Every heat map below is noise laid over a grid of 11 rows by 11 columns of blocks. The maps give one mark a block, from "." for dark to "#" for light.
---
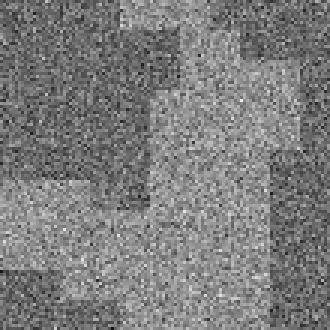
....###....
......##...
......####.
.....#####.
.....#####.
.....####..
###..####..
#########..
#########..
..#######..
....#####..
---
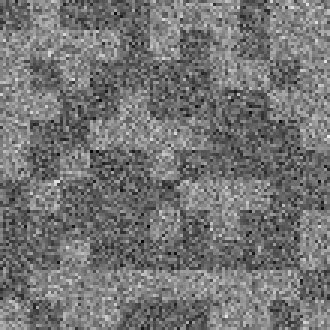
.#...###.##
####.#.#.##
#.#....##.#
##..#....##
#..####...#
#.#..#.....
.#....###..
.....#.#..#
..#.......#
.#########.
#.##...##.#
